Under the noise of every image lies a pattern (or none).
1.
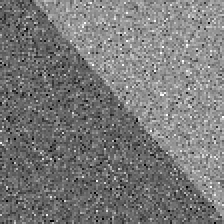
a sharp edge
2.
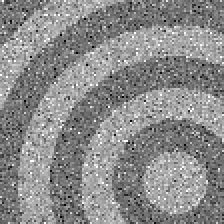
rings round one point
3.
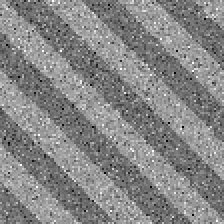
diagonal stripes
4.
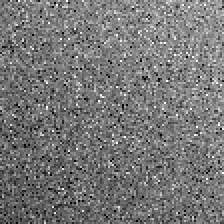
a smooth slope
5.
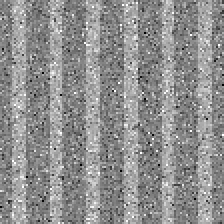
vertical stripes
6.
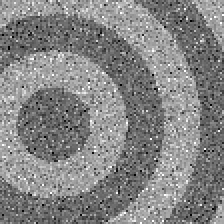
rings round one point
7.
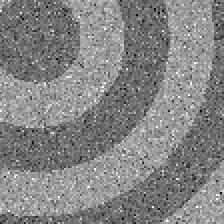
rings round one point
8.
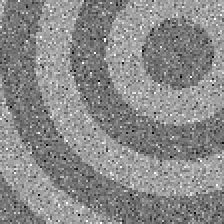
rings round one point
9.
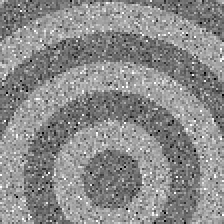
rings round one point
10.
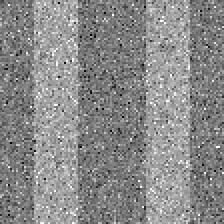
vertical stripes
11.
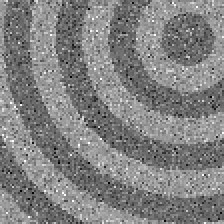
rings round one point
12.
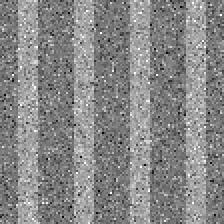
vertical stripes
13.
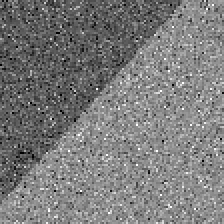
a sharp edge
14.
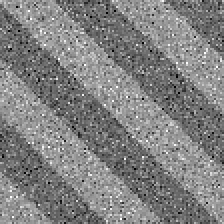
diagonal stripes
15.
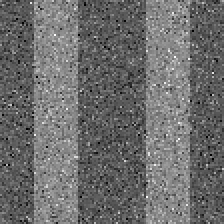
vertical stripes
